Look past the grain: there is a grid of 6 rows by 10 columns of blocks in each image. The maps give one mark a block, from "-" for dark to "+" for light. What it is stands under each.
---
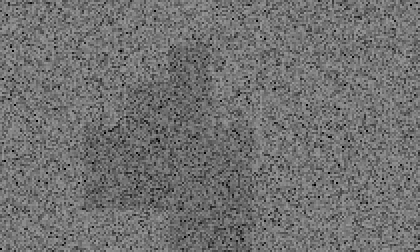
+ + + + + + + + + +
+ + + + - + + + + +
+ + + - - + + + + +
+ + - - - - + + + +
+ + - - - - + + + +
+ + + + - - + + + +
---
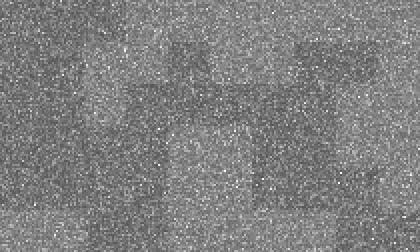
- - - + + + + + + +
- - + + - + + - - +
- - + - - - - - + +
- - - - + + - - + +
- - - - + + - - - +
+ + - - + + + + - -
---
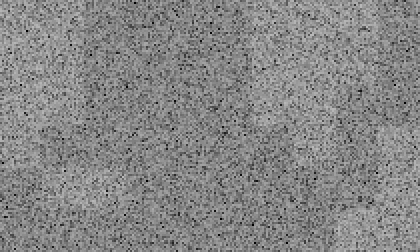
+ + - - - - + + + -
+ + - - - - + + + -
+ + - - - - + + - -
+ - - - - - - + - +
- + + - - - - - - +
- - - - - - - - + +
